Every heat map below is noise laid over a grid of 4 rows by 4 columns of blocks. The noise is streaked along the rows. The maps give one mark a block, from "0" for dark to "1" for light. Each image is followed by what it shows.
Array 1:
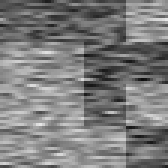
0 0 0 1
1 1 0 0
1 1 0 1
1 1 1 0
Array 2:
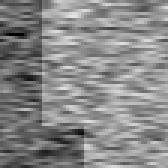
0 1 1 1
0 1 1 1
0 1 1 1
0 0 1 1
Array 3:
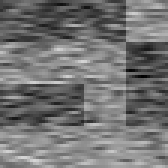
0 0 0 1
1 1 1 0
0 0 1 0
1 1 1 1
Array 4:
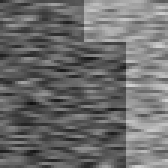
0 0 1 1
0 0 0 1
0 0 0 1
0 0 0 1
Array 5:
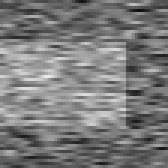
0 0 0 0
1 1 1 0
1 1 1 0
0 0 0 0
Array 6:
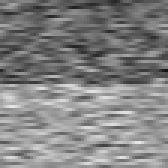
0 0 0 0
0 0 0 0
1 1 1 1
1 1 1 1
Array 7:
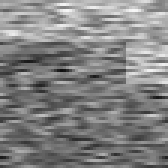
1 1 1 1
0 0 0 1
0 0 0 0
0 0 0 0
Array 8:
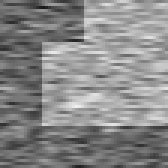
0 0 1 1
0 1 1 1
0 1 1 1
0 0 0 0
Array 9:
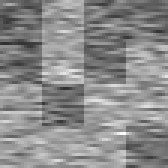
0 1 0 0
0 1 0 1
1 0 1 1
1 1 1 0
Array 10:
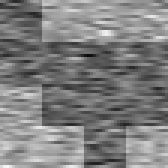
0 1 1 1
0 0 0 0
1 0 0 0
1 1 0 1
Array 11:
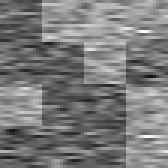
0 1 1 1
0 0 1 0
1 0 0 1
0 0 0 1
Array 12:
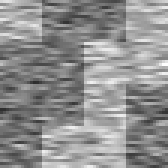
1 0 0 1
0 0 1 1
0 0 1 0
0 1 1 0
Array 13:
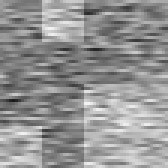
0 1 0 0
0 0 0 0
0 0 1 1
1 0 1 1
